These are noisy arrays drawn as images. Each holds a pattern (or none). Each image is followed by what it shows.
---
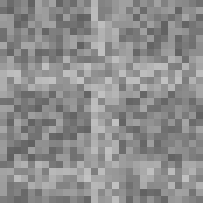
bands of rows crossing bands of columns
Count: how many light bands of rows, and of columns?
2 and 1
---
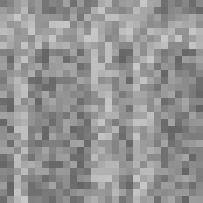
bands of rows crossing bands of columns
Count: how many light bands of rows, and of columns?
1 and 3
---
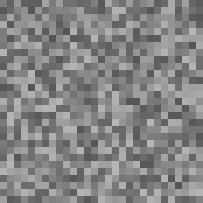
only noise
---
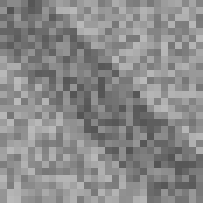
a diagonal band
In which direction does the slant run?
top left to bottom right
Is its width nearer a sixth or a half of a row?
a half
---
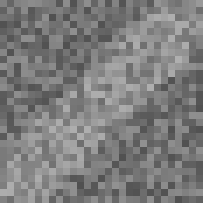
a diagonal band
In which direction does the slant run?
bottom left to top right
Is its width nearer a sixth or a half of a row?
a half
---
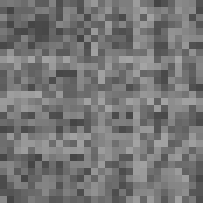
bands of rows crossing bands of columns
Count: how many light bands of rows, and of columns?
3 and 3
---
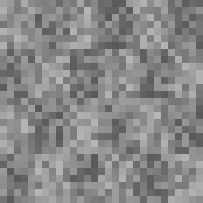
a checkerboard
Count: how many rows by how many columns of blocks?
4 by 6
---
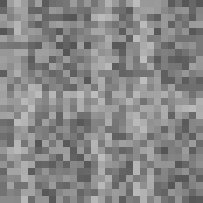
bands of rows crossing bands of columns
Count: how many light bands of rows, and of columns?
1 and 3
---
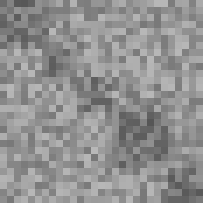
blocks along the diagonal
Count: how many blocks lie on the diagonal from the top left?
5
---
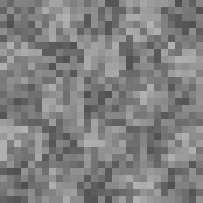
a checkerboard
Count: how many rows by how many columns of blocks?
5 by 5
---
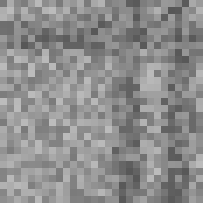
bands of rows crossing bands of columns
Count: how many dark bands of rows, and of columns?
1 and 2
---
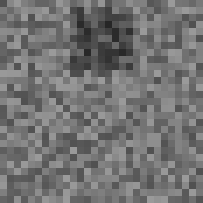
one block
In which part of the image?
top middle
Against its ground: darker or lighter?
darker
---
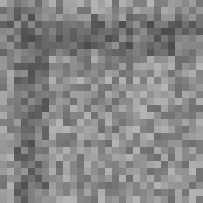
bands of rows crossing bands of columns
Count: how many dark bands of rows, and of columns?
1 and 1
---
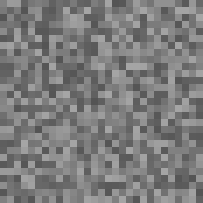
only noise
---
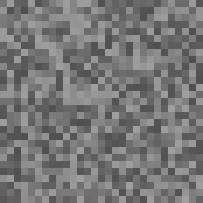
only noise
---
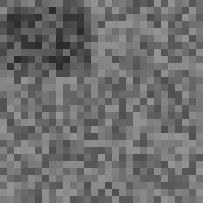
one block
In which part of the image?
top left
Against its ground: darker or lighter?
darker
